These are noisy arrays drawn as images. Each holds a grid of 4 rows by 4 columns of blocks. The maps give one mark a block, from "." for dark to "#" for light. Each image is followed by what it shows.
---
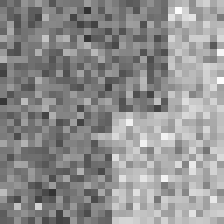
...#
...#
..##
..##
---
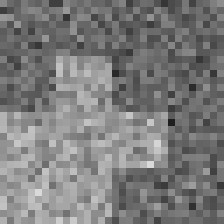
....
.#..
###.
##..
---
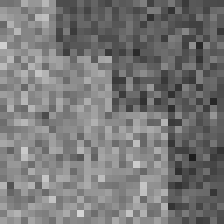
#...
##..
###.
###.
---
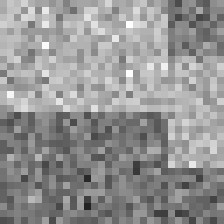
###.
####
...#
....
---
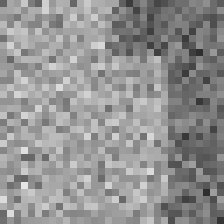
##..
###.
###.
###.
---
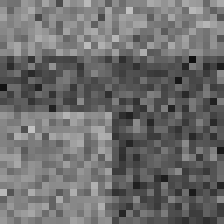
####
....
##..
##..
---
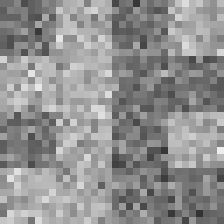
.#.#
##..
.#.#
##..
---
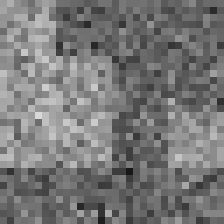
#...
##..
##.#
....
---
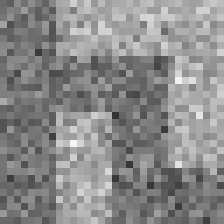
.###
...#
.#.#
.#..
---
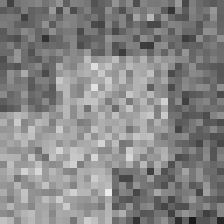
....
.##.
###.
##..
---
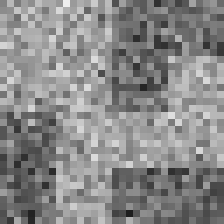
##..
##.#
.###
.#..
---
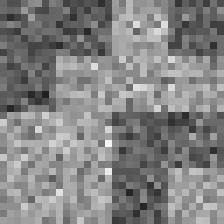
..#.
.###
##..
##.#
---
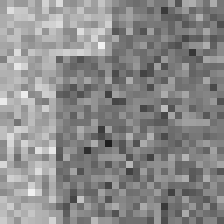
##..
#...
#...
#...
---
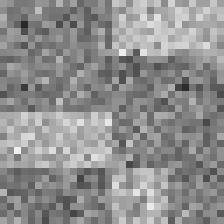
..##
....
##..
..#.
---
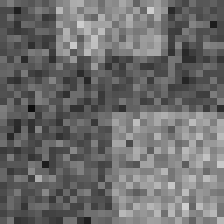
.##.
....
..##
..##
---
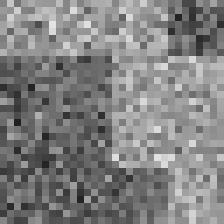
###.
..##
..##
...#
